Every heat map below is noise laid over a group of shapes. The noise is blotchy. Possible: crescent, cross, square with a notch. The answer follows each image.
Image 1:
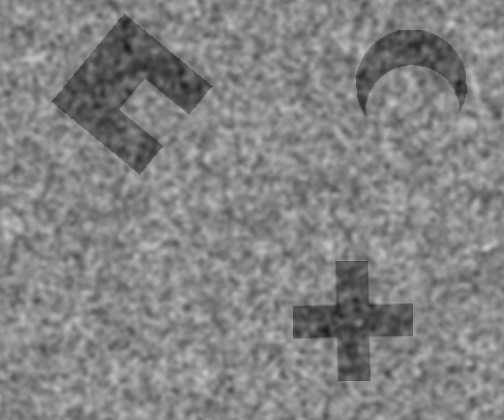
top left: square with a notch; top right: crescent; bottom right: cross
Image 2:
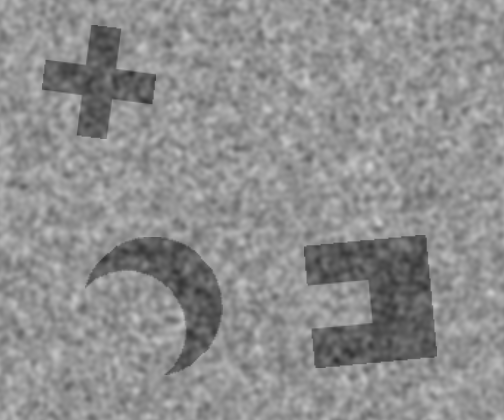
top left: cross; bottom left: crescent; bottom right: square with a notch
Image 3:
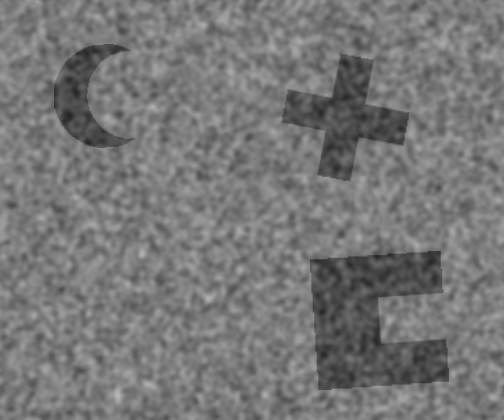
top left: crescent; top right: cross; bottom right: square with a notch
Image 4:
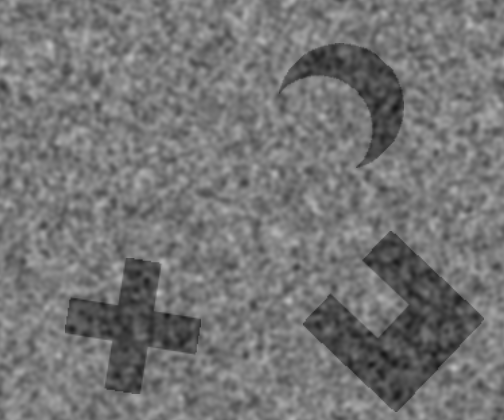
top right: crescent; bottom left: cross; bottom right: square with a notch
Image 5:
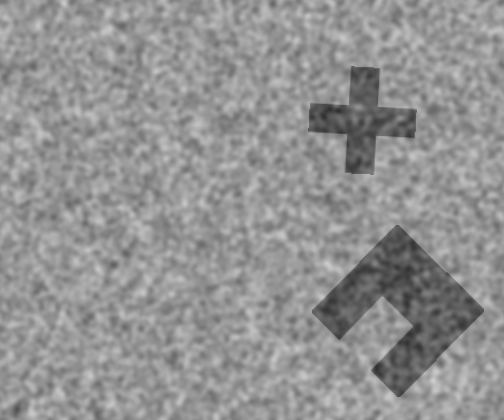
top right: cross; bottom right: square with a notch
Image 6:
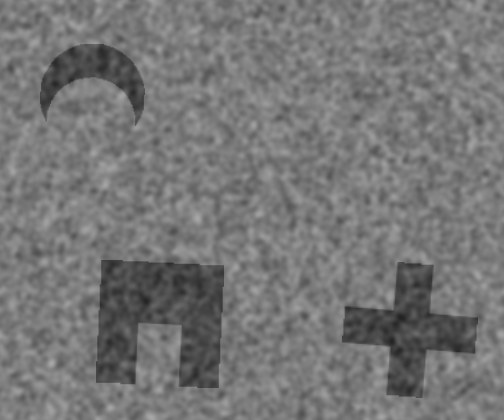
top left: crescent; bottom left: square with a notch; bottom right: cross
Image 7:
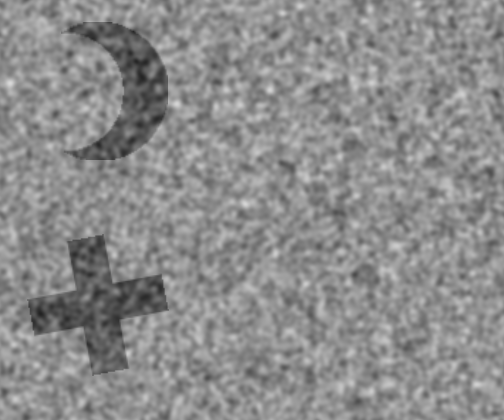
top left: crescent; bottom left: cross
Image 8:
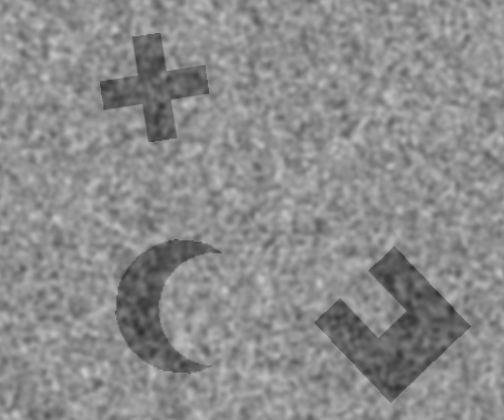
top left: cross; bottom left: crescent; bottom right: square with a notch
